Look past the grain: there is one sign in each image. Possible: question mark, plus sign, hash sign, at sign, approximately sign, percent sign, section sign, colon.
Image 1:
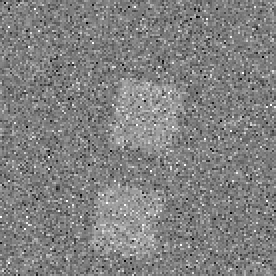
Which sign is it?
colon
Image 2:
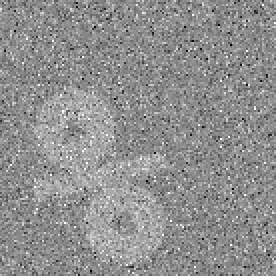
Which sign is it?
percent sign
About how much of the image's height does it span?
two thirds
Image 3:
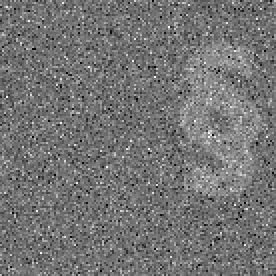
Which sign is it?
section sign
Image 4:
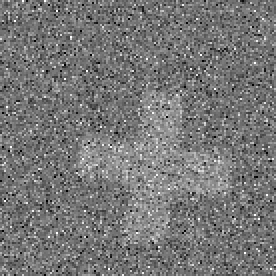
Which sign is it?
plus sign
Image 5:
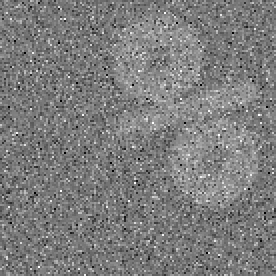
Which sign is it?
percent sign
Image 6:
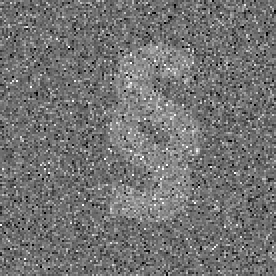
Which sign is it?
section sign
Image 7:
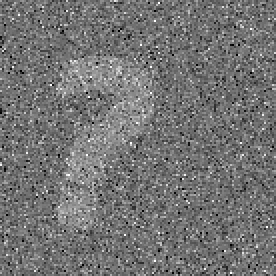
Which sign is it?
question mark
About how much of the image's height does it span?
two thirds
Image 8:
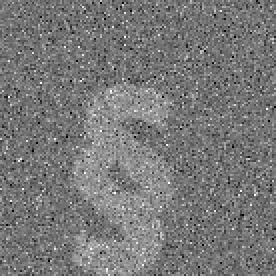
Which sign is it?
section sign
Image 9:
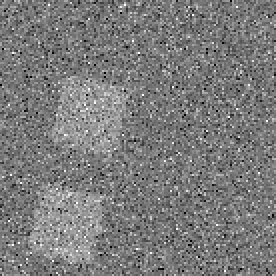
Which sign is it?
colon
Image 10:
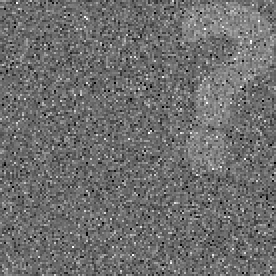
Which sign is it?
question mark
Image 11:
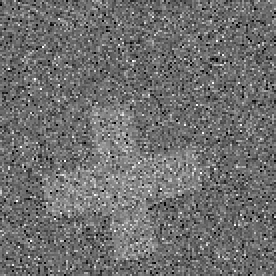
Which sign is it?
plus sign
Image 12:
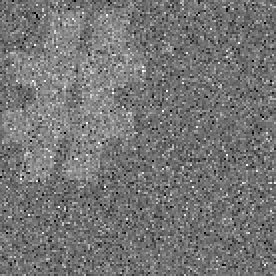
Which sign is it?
hash sign
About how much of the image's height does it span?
two thirds
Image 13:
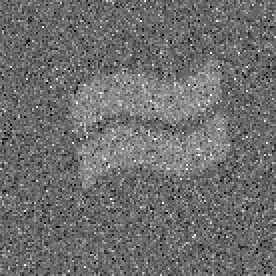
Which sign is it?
approximately sign
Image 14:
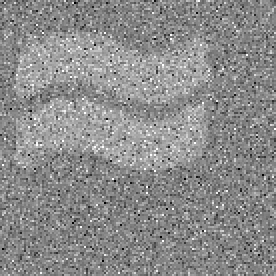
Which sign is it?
approximately sign
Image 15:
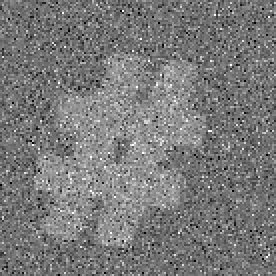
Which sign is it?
hash sign
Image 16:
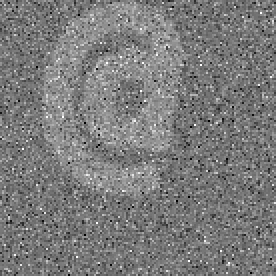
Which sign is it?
at sign
